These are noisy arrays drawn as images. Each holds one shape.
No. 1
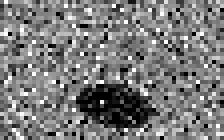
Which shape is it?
ellipse
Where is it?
bottom middle
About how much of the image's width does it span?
a third
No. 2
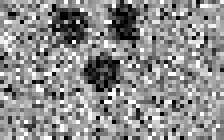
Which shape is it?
three dots
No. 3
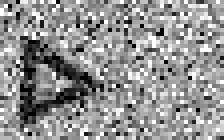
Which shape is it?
triangle frame
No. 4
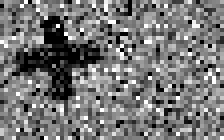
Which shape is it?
cross
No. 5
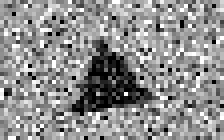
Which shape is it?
triangle
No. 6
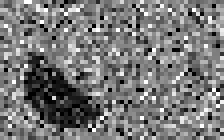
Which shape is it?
half disc
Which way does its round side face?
down and left
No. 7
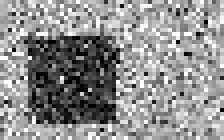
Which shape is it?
square
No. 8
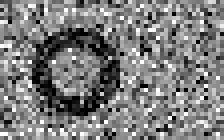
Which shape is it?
ring
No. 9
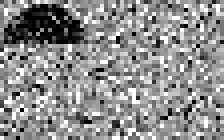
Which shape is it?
half disc
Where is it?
top left
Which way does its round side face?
up
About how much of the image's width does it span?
a third
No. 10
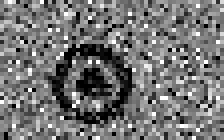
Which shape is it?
bullseye
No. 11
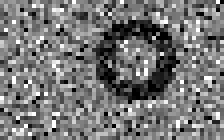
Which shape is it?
ring
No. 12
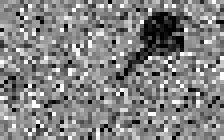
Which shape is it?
lollipop
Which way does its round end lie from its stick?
up and right
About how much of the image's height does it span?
half
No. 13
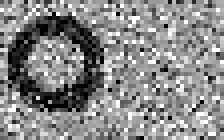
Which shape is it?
ring
